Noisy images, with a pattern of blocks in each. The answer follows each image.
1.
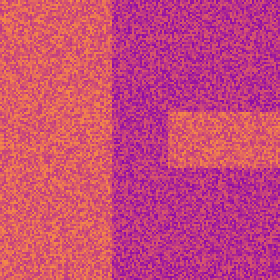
top and bottom mirror each other
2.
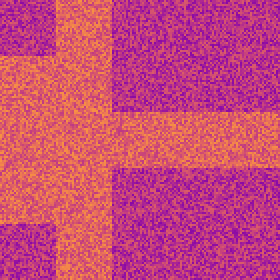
top and bottom mirror each other
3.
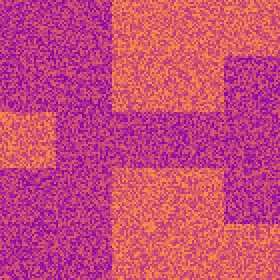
top and bottom mirror each other
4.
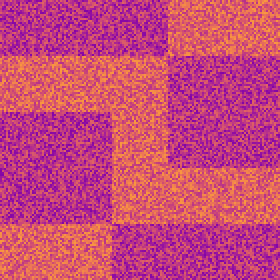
the same after a half turn
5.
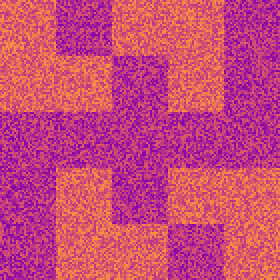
the same after a half turn
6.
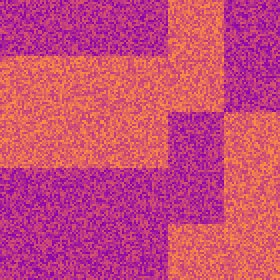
no symmetry
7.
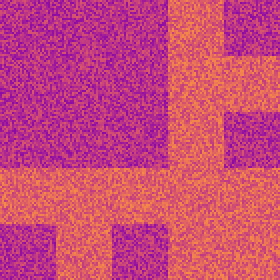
mirrored about the diagonal from the top left
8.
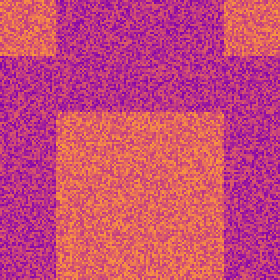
left and right mirror each other
